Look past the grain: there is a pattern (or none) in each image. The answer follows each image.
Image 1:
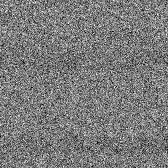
bands of rows
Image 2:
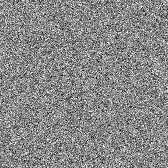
only noise
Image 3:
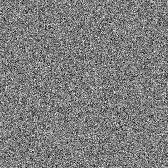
only noise
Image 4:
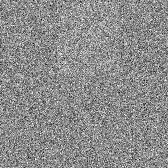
one block
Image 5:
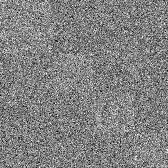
blocks along the diagonal
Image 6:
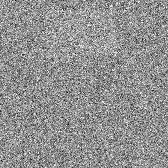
one block
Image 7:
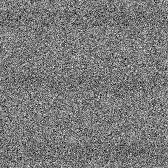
bands of rows
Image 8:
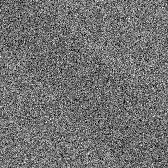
a diagonal band
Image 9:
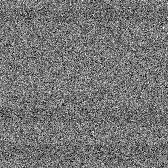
bands of rows
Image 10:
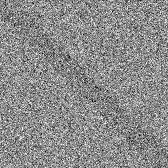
a diagonal band
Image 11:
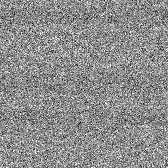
bands of rows
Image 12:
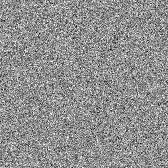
only noise
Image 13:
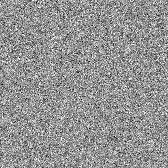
only noise
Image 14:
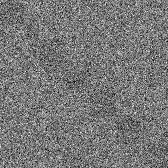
blocks along the diagonal
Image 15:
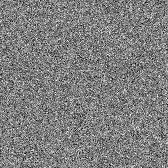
only noise
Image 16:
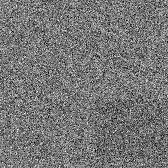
one block
